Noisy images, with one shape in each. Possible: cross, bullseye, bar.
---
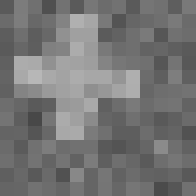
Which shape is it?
cross
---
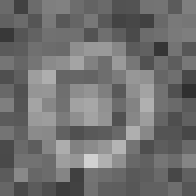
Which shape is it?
bullseye
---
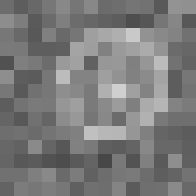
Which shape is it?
bullseye
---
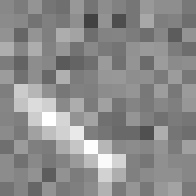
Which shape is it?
bar
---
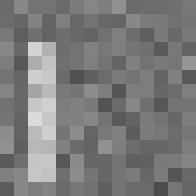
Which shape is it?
bar
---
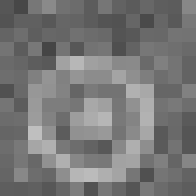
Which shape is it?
bullseye
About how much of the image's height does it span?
two thirds
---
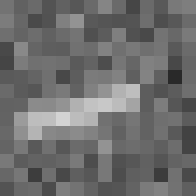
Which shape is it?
bar
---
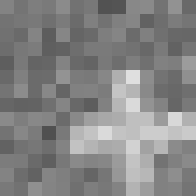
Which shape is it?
cross
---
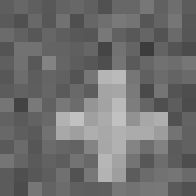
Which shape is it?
cross
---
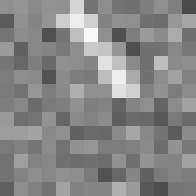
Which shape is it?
bar
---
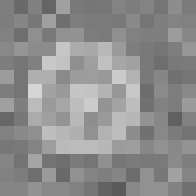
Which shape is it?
bullseye
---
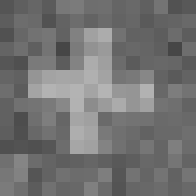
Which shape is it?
cross
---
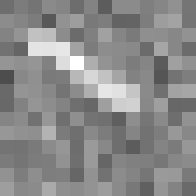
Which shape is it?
bar
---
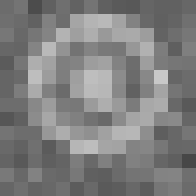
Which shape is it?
bullseye
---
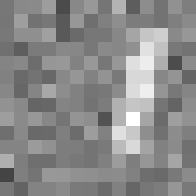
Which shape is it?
bar
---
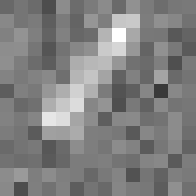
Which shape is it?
bar
